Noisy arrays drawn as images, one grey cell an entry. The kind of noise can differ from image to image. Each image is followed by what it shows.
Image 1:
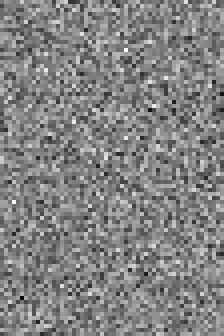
independent entries
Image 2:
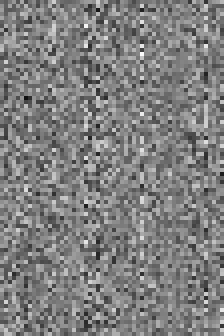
columns of uneven size
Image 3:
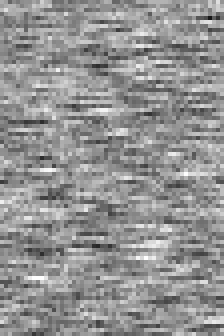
streaked along the rows
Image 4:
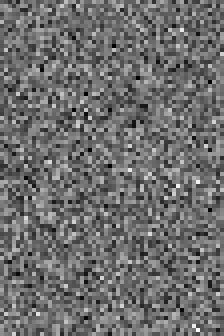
independent entries
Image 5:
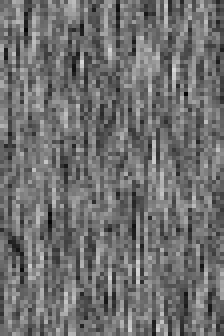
streaked along the columns
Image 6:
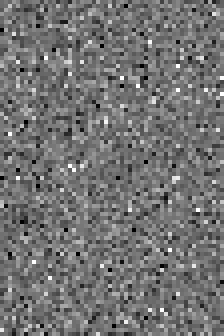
heavy tails
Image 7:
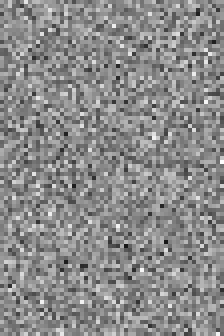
independent entries
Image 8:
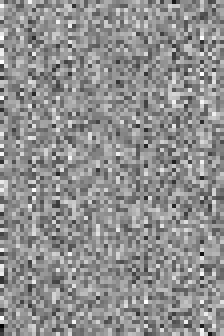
columns of uneven size
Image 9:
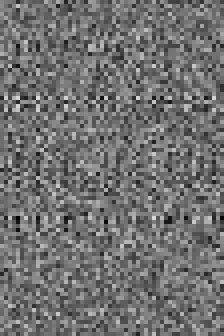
low rank plus noise
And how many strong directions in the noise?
one
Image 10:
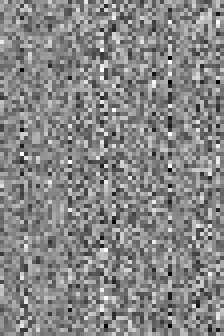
columns of uneven size
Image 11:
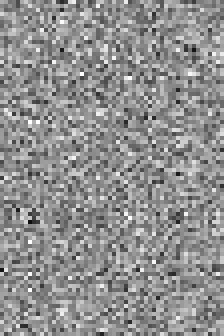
low rank plus noise
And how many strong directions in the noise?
five to eight
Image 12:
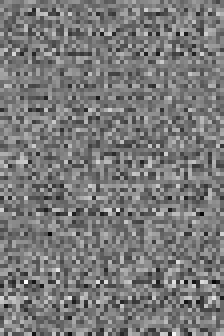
rows of uneven size
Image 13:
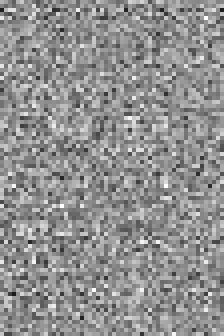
low rank plus noise
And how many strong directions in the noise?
five to eight
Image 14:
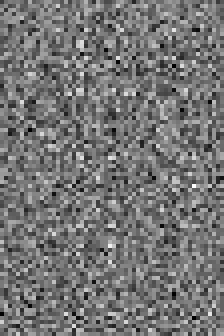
low rank plus noise
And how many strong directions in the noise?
one
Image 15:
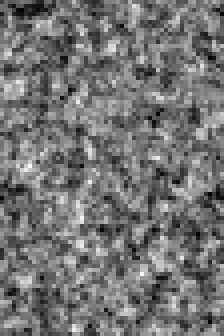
blotchy
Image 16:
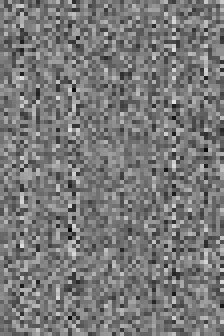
columns of uneven size
